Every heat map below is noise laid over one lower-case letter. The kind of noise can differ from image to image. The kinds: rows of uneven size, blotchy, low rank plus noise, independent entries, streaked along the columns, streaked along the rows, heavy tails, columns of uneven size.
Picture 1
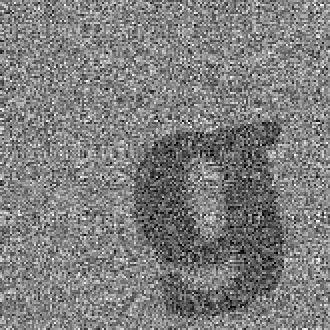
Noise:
low rank plus noise
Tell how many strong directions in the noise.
three or four
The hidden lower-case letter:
g
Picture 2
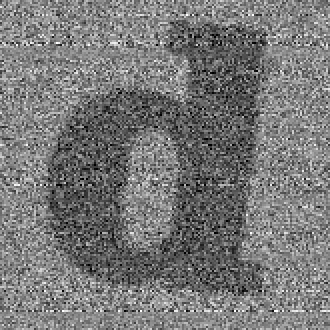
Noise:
rows of uneven size
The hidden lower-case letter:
d
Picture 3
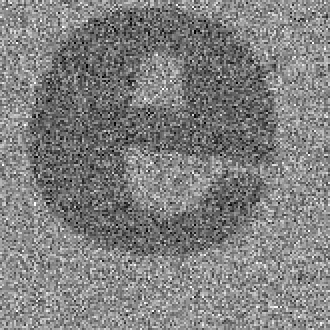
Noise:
low rank plus noise
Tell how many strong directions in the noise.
five to eight
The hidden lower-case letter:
e
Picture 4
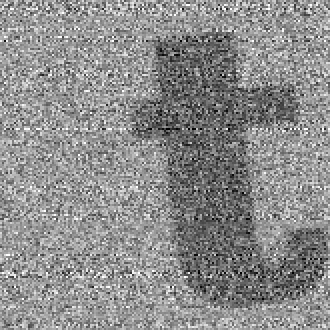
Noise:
rows of uneven size
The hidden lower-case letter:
t
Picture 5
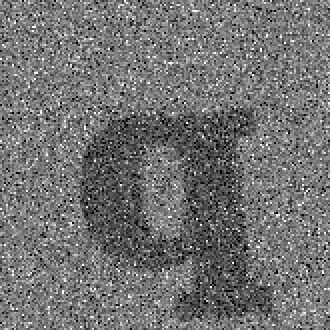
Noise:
heavy tails
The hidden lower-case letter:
q
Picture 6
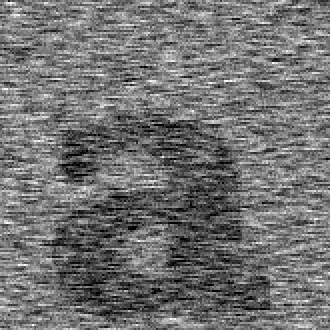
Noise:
streaked along the rows
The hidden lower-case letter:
a
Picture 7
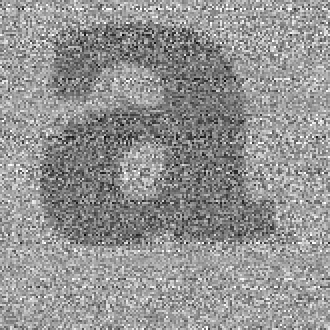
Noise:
rows of uneven size
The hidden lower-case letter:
a
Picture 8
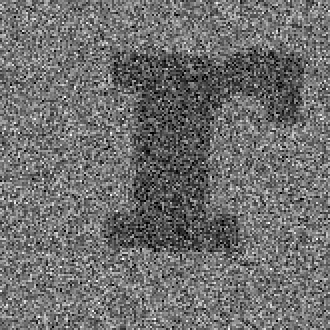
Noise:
independent entries
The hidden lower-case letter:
r
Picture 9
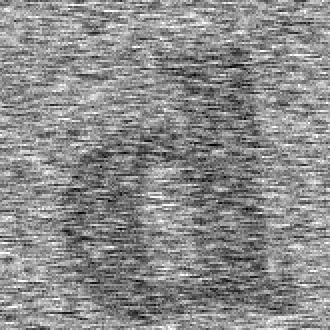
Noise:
streaked along the rows
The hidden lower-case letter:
d
